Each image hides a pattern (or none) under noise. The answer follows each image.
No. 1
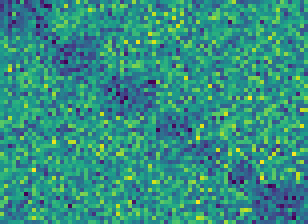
blocks along the diagonal
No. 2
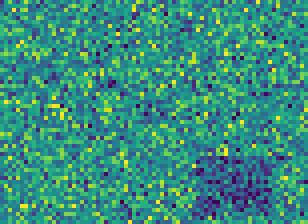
one block
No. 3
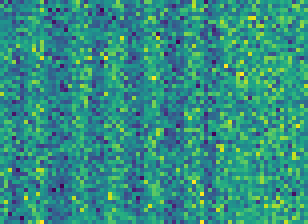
bands of columns
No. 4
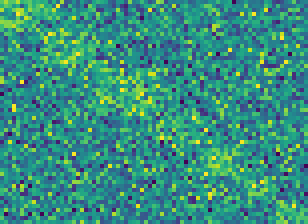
blocks along the diagonal
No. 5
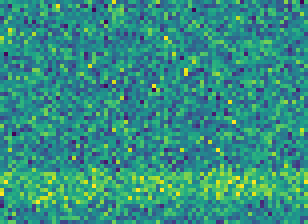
one band of rows
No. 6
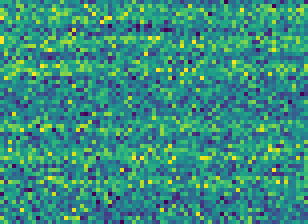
bands of rows
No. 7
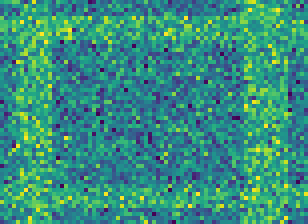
bands of rows crossing bands of columns
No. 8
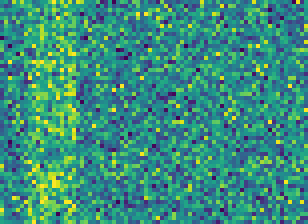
one band of columns
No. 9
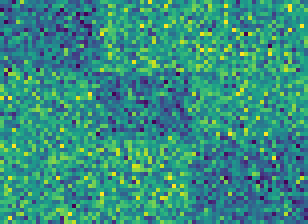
blocks along the diagonal
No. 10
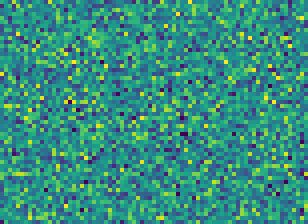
only noise
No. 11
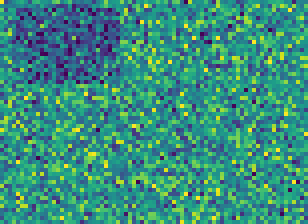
one block
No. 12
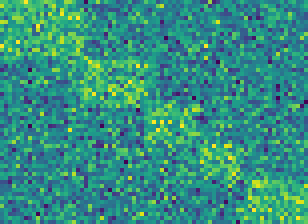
blocks along the diagonal
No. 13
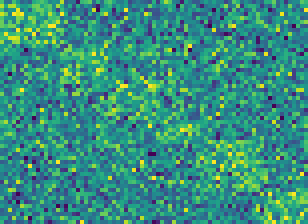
blocks along the diagonal
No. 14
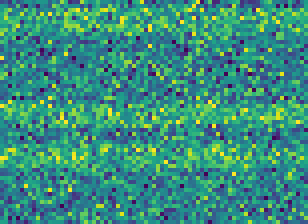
bands of rows
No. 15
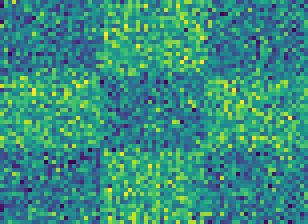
a checkerboard
